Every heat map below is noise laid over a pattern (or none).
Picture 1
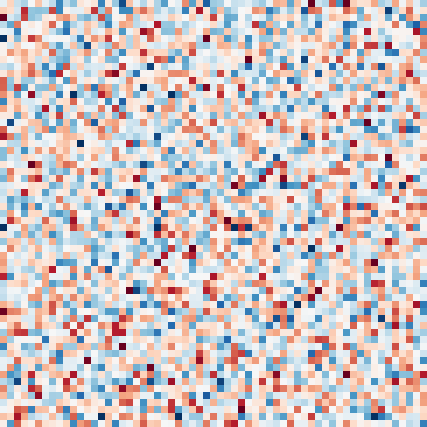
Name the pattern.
only noise
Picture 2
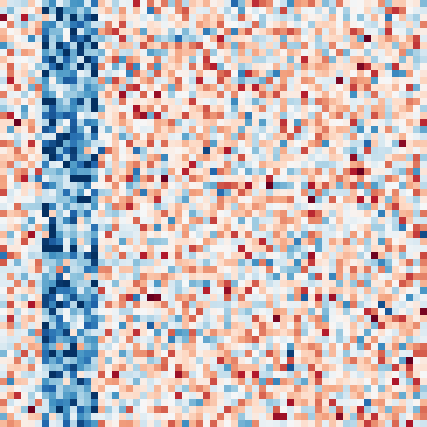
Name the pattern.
one band of columns
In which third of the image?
left
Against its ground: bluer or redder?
bluer
